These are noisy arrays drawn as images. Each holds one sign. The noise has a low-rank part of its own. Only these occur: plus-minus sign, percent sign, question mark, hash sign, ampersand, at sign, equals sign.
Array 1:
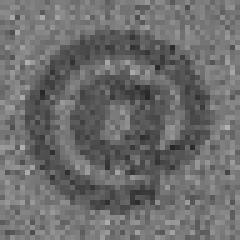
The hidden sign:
at sign
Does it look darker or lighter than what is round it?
darker
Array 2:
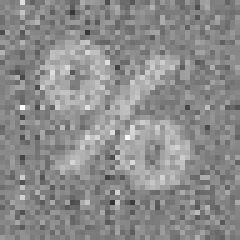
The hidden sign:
percent sign
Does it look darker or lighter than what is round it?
lighter
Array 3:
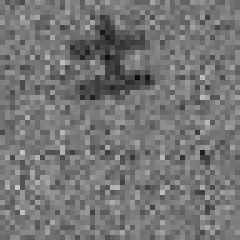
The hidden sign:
plus-minus sign
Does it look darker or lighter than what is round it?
darker
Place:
top middle
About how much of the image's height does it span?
a third
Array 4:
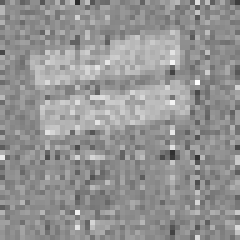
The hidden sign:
equals sign
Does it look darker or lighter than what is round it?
lighter
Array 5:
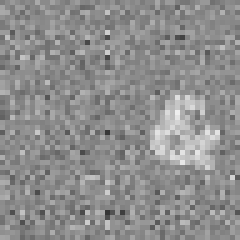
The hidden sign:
ampersand
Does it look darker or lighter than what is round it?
lighter
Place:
middle right
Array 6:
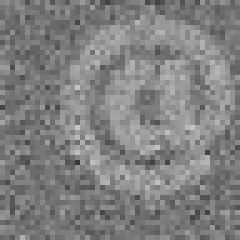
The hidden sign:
at sign
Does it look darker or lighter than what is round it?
lighter
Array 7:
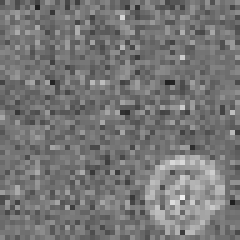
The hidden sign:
at sign
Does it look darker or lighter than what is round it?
lighter
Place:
bottom right
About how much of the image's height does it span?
a third
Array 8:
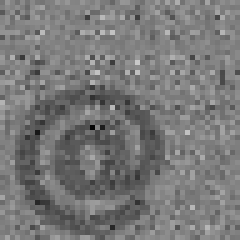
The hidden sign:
at sign
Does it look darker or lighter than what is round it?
darker
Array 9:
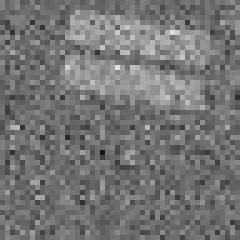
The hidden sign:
equals sign
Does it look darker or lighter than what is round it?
lighter
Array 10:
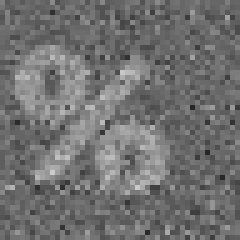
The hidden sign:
percent sign
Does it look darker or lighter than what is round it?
lighter
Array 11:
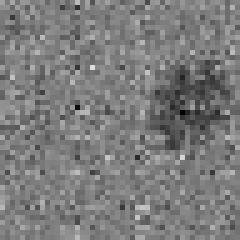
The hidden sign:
hash sign
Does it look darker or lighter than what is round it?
darker
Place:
middle right
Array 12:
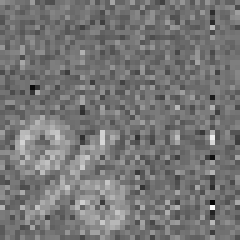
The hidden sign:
percent sign
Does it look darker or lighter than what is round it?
lighter
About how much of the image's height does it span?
half
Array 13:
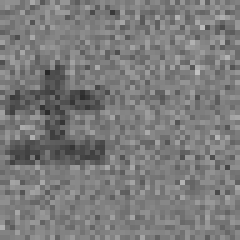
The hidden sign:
plus-minus sign
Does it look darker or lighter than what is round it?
darker
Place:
middle left
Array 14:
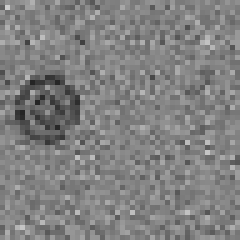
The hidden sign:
at sign
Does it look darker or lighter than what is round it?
darker
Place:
middle left
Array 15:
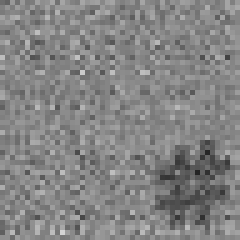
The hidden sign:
hash sign
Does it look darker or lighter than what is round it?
darker
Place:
bottom right
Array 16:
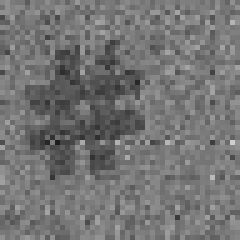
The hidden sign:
hash sign
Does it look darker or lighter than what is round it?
darker
